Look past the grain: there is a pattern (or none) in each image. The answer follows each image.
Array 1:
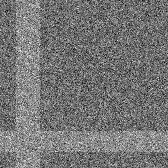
bands of rows crossing bands of columns
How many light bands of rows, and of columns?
1 and 1
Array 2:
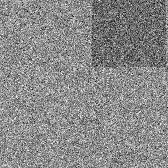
one block
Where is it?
top right
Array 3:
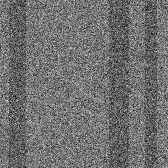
bands of columns
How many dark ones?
3
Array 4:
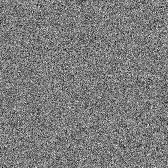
only noise
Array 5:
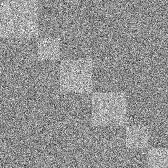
blocks along the diagonal
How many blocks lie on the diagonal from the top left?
6
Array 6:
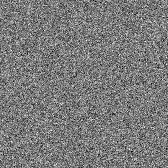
only noise
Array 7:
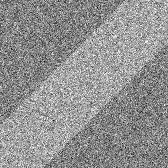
a diagonal band
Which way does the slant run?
bottom left to top right
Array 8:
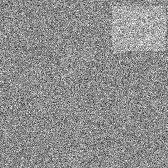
one block
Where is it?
top right
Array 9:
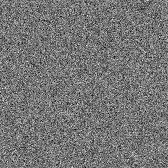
only noise
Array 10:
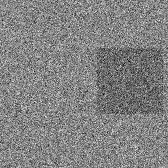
one block
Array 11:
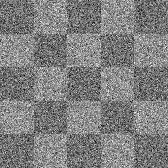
a checkerboard
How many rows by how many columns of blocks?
5 by 5
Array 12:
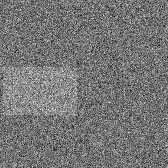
one block
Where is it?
middle left
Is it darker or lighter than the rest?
lighter
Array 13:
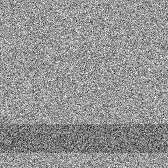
one band of rows
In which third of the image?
bottom
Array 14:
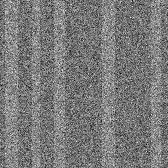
bands of columns
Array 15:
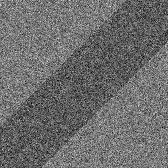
a diagonal band
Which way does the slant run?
bottom left to top right
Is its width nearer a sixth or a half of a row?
a half
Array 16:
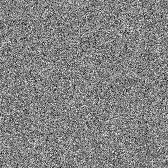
only noise
